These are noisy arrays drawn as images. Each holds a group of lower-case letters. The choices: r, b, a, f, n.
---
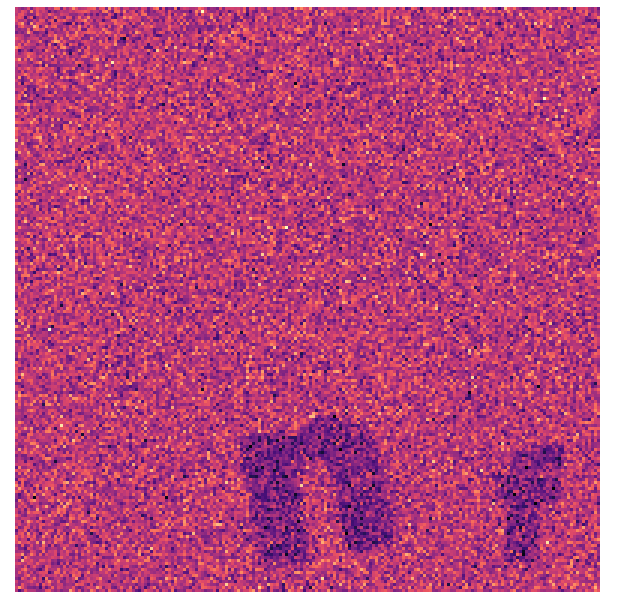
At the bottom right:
f
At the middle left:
nothing
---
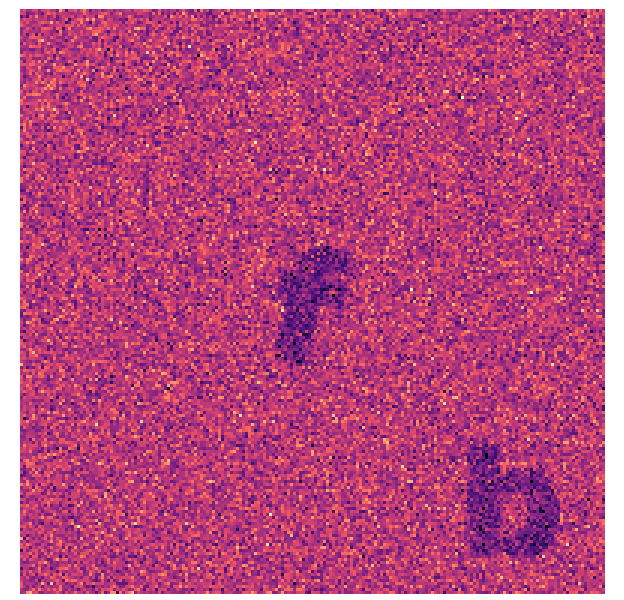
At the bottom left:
nothing
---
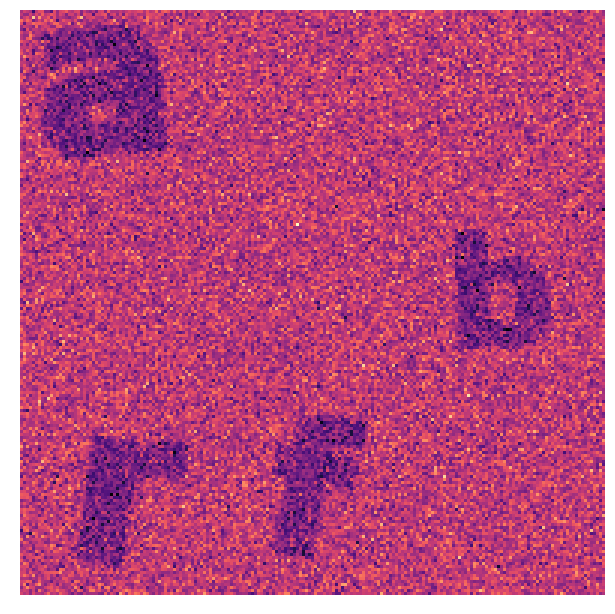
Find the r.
bottom left
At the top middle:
nothing
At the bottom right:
nothing
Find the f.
bottom middle
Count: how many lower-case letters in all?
4
